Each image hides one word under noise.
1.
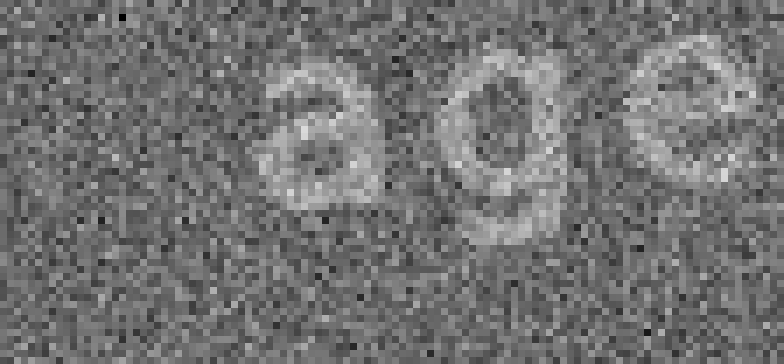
age
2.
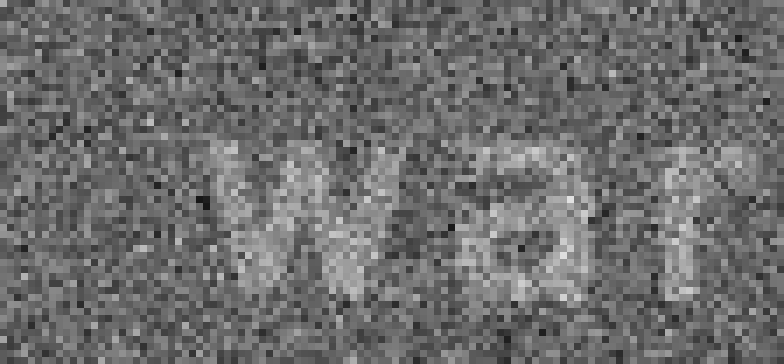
war
